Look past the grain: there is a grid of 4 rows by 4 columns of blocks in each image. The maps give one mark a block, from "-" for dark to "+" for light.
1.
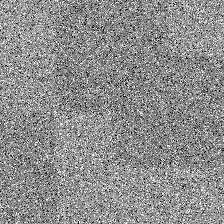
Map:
+--+
+---
-+--
-+++
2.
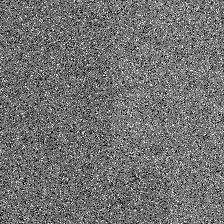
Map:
--++
--++
--++
---+
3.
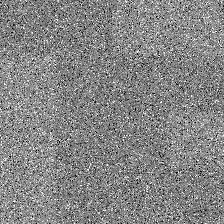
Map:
--++
+---
+--+
+---
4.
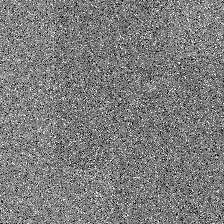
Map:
+--+
+---
+---
++--
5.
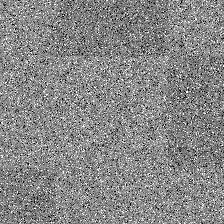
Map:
+--+
+++-
+++-
-+++
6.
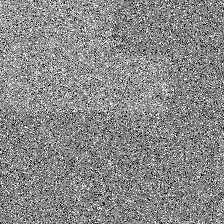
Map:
++--
+++-
----
----
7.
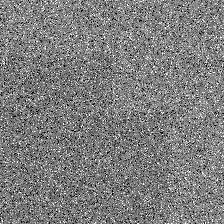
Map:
++++
--++
---+
---+
